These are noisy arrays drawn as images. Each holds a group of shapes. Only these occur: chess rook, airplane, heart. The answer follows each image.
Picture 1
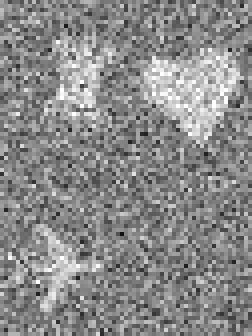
top left: chess rook; top right: heart; bottom left: airplane
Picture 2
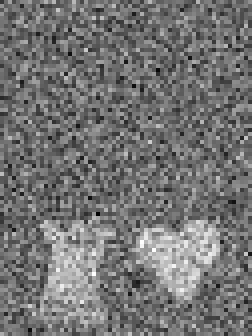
bottom left: chess rook; bottom right: heart
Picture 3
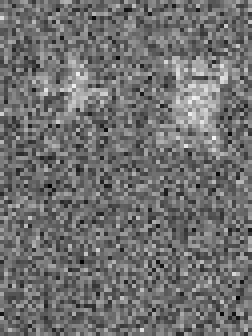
top left: airplane; top right: chess rook
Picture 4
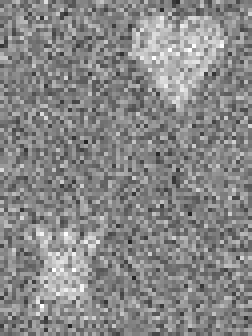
top right: heart; bottom left: chess rook
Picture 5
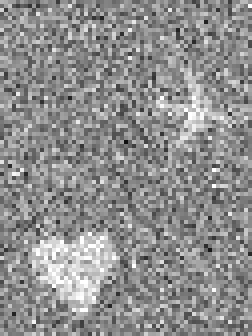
top right: airplane; bottom left: heart
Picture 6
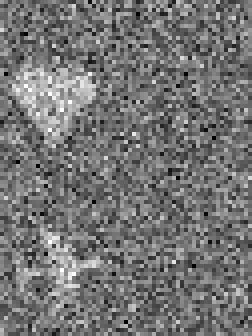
top left: heart; bottom left: airplane
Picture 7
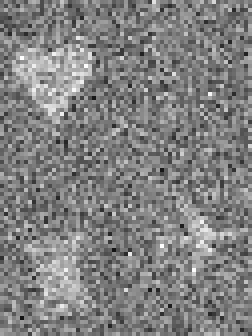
top left: heart; bottom left: chess rook; bottom right: airplane
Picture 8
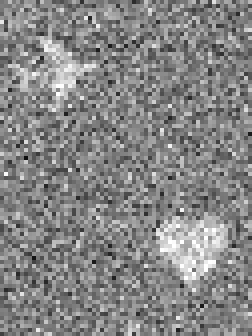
top left: airplane; bottom right: heart
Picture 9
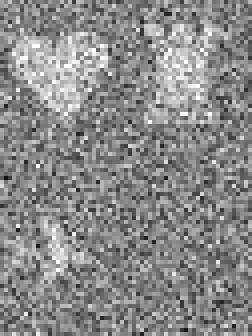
top left: heart; top right: chess rook; bottom left: airplane
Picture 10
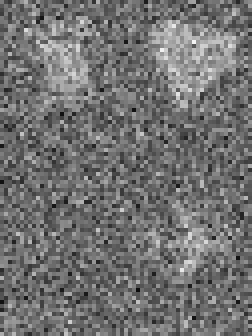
top left: chess rook; top right: heart; bottom right: airplane
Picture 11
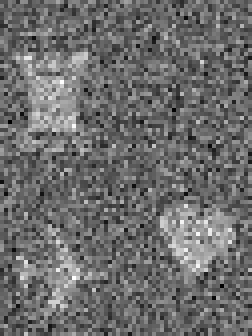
top left: chess rook; bottom left: airplane; bottom right: heart
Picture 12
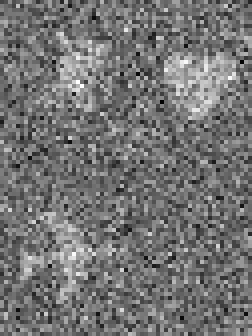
top left: chess rook; top right: heart; bottom left: airplane
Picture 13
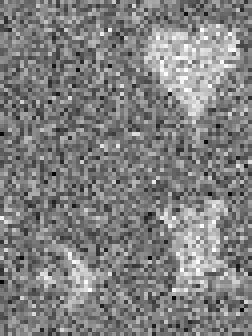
top right: heart; bottom left: airplane; bottom right: chess rook
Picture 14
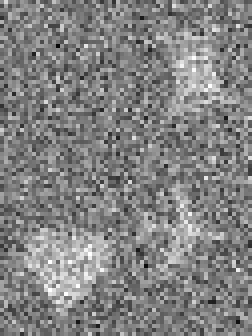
top right: chess rook; bottom left: heart; bottom right: airplane
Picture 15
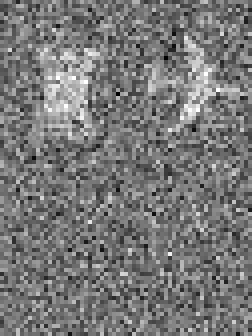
top left: chess rook; top right: airplane
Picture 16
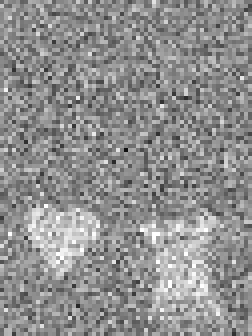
bottom left: heart; bottom right: chess rook
